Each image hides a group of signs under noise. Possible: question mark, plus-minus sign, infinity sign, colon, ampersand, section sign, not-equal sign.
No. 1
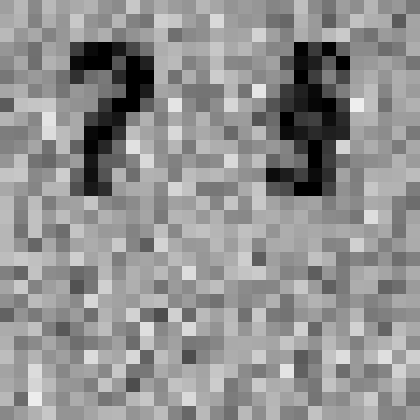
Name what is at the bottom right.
nothing
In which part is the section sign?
top right
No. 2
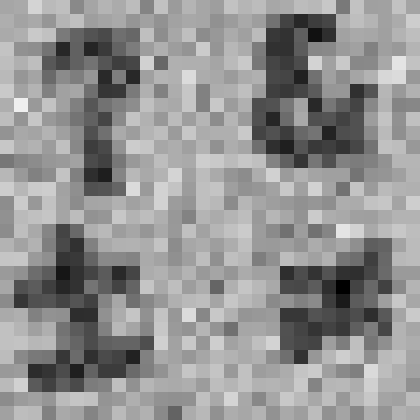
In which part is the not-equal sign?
bottom right
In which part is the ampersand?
top right
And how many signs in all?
4
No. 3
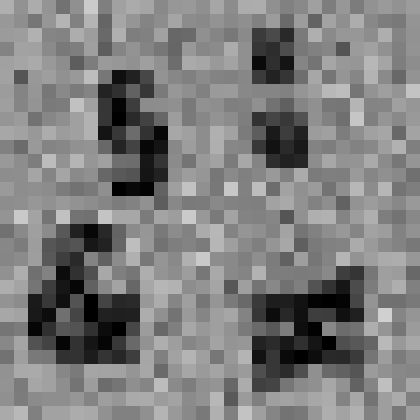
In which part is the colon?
top right
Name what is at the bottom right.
not-equal sign
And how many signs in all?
4
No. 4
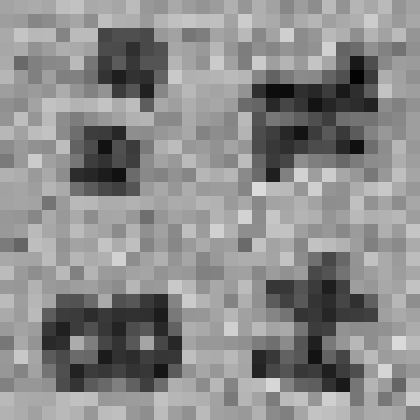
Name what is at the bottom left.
infinity sign
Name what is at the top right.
not-equal sign
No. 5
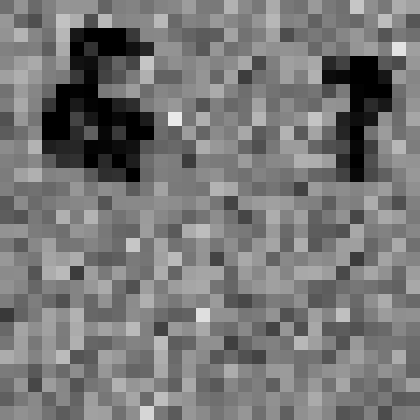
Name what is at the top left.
ampersand
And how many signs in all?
2
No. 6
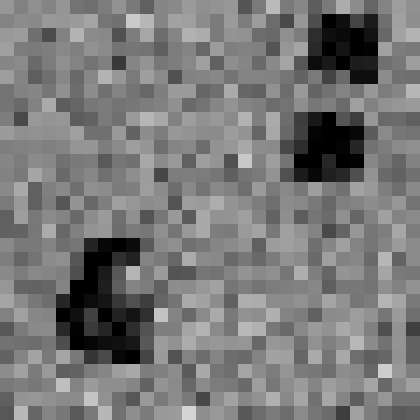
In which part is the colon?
top right
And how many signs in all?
2
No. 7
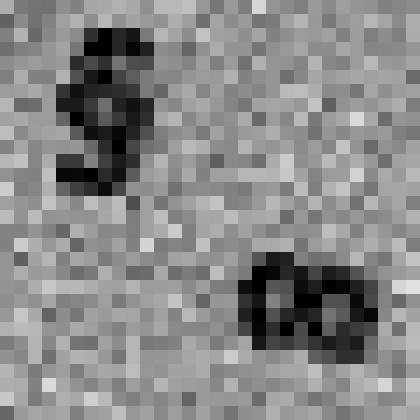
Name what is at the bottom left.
nothing
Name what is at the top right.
nothing
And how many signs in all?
2
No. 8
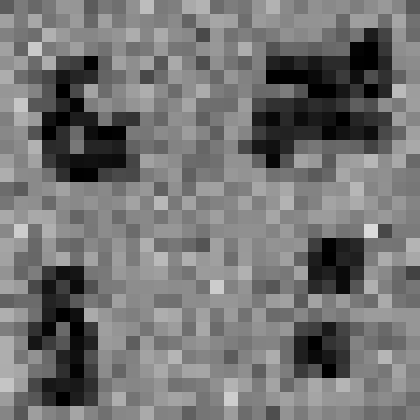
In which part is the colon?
bottom right
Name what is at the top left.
ampersand
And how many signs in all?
4
